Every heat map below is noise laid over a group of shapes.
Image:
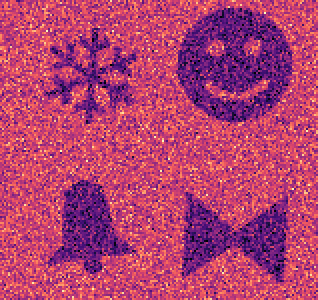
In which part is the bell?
bottom left
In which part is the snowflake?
top left
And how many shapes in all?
4
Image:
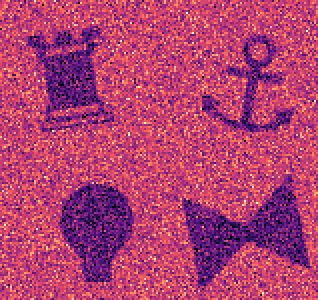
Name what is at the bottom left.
light bulb
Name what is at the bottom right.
bow tie
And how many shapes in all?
4
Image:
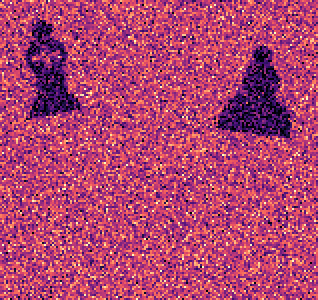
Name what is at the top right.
chess pawn
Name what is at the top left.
chess bishop
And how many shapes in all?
2
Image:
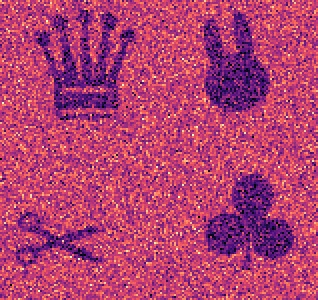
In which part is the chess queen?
top left
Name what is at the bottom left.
pair of scissors
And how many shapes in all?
4
